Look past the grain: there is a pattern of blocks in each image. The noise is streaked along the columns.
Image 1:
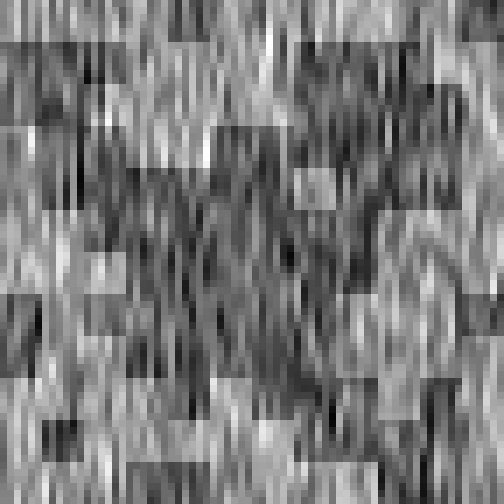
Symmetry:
mirrored about the diagonal from the bottom left
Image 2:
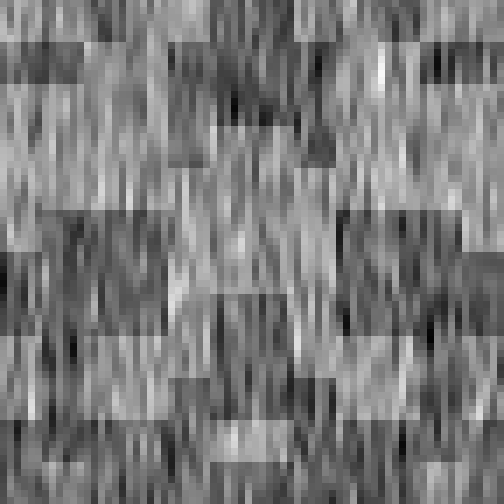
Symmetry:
left and right mirror each other
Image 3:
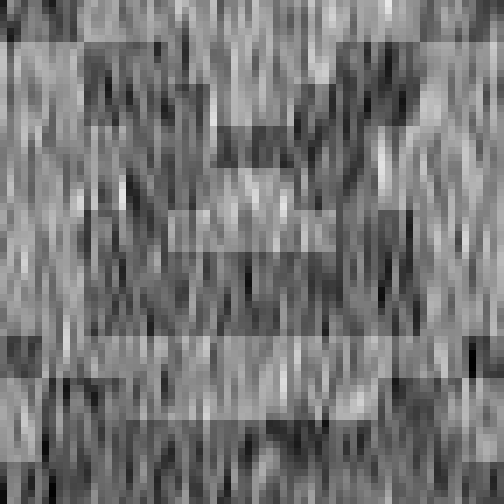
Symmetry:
left and right mirror each other
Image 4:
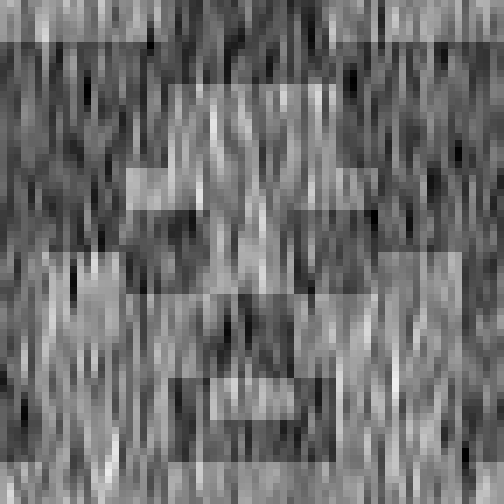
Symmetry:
left and right mirror each other
